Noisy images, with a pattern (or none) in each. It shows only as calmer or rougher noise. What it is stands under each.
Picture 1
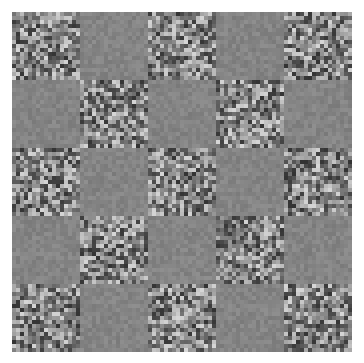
a checkerboard
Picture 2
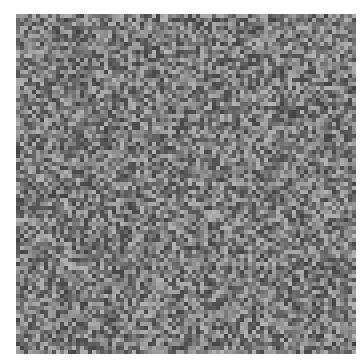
only noise
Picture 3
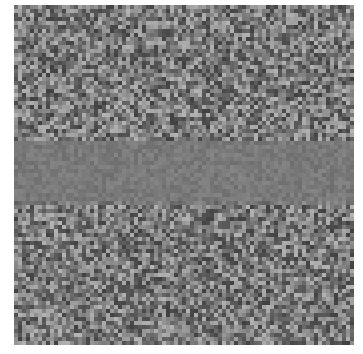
one band of rows
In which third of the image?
middle
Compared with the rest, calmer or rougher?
calmer
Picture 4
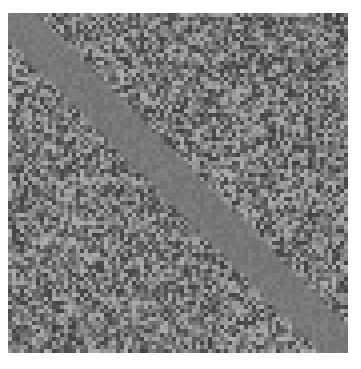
a diagonal band
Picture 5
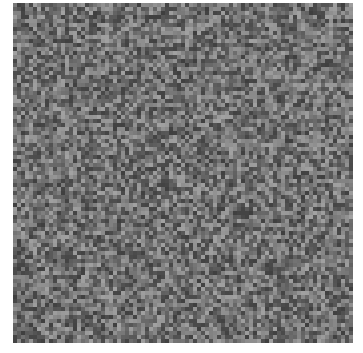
only noise
